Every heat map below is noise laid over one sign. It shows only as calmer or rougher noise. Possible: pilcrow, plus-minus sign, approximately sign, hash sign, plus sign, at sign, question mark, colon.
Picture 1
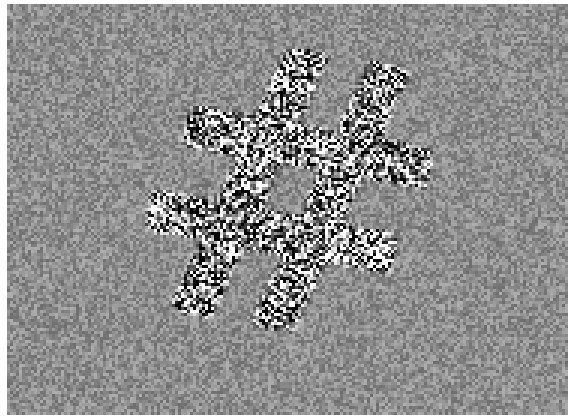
hash sign
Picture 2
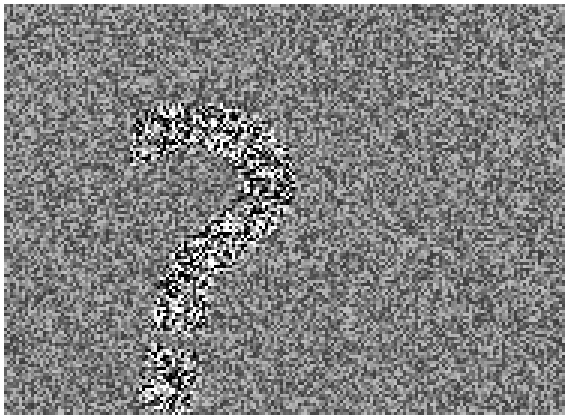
question mark
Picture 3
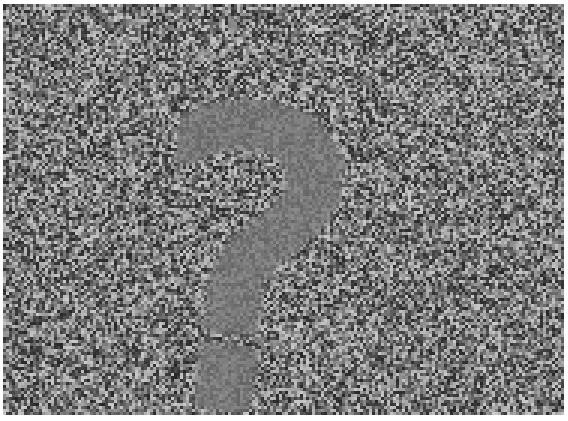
question mark
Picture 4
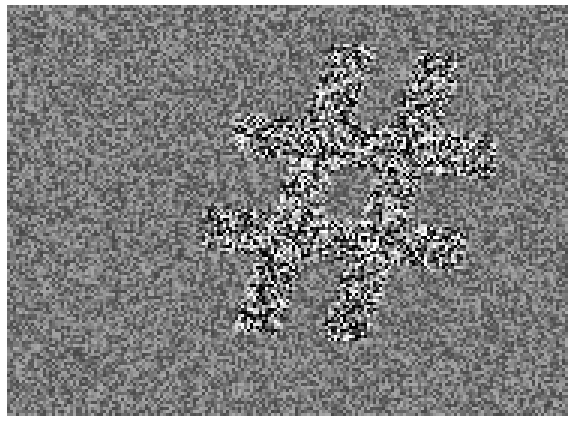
hash sign
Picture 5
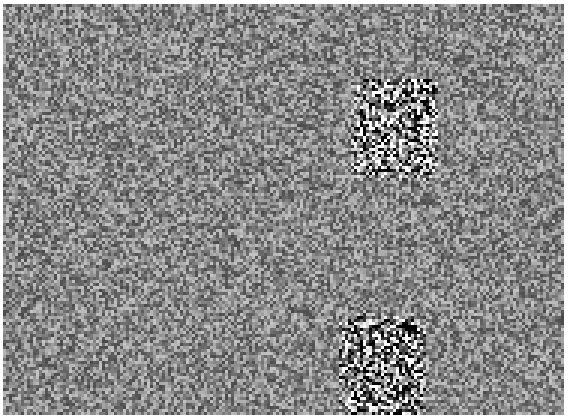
colon
